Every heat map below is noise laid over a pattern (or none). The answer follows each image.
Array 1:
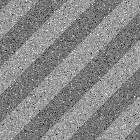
diagonal stripes
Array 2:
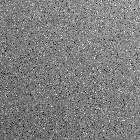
a smooth slope
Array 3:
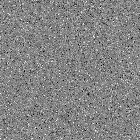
only noise
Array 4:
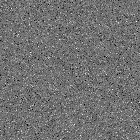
only noise
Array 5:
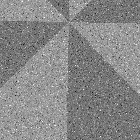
spokes from one point
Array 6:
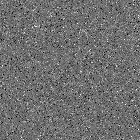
only noise
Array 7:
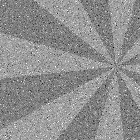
spokes from one point
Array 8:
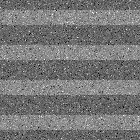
horizontal stripes
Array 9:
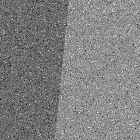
a sharp edge
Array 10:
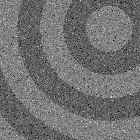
rings round one point
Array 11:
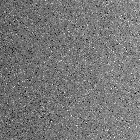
a smooth slope
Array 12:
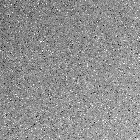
a smooth slope
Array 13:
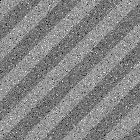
diagonal stripes
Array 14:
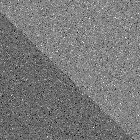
a sharp edge
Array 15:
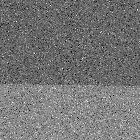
a sharp edge
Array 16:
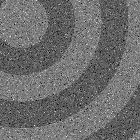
rings round one point
